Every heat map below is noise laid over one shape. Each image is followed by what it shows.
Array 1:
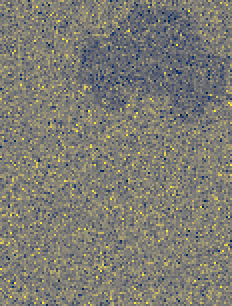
car
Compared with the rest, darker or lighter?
darker
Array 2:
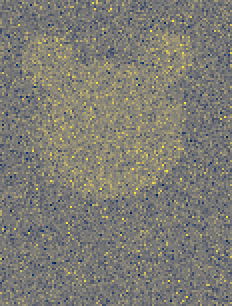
bear's head
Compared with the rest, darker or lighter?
lighter
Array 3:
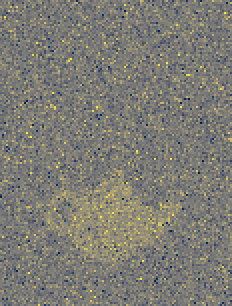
teapot
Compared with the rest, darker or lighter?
lighter
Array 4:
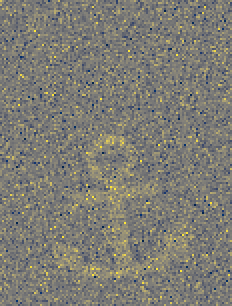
anchor
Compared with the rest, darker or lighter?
lighter
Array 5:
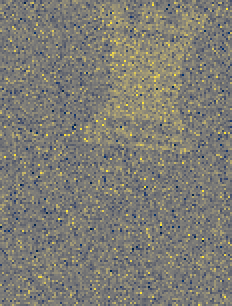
chess rook
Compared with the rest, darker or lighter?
lighter
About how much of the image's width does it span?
half
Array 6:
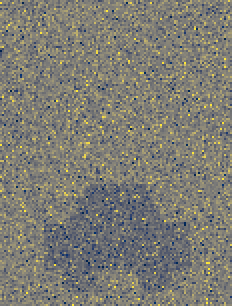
car
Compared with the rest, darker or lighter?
darker
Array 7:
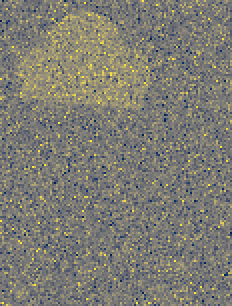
cloud
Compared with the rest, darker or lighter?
lighter
